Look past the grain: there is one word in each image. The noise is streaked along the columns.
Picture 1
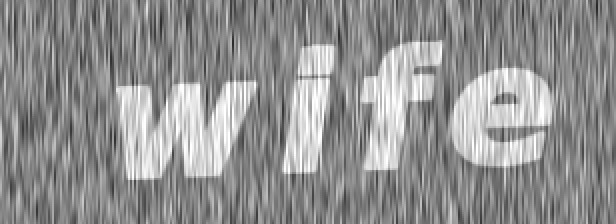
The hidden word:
wife
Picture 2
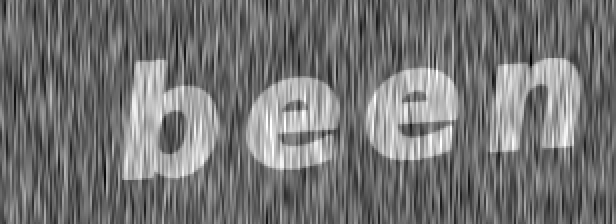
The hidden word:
been
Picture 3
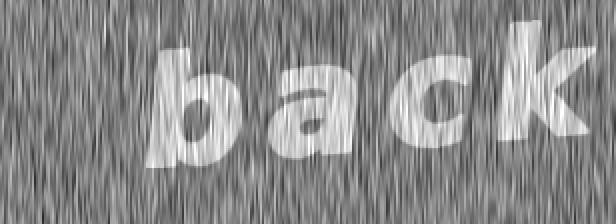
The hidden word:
back
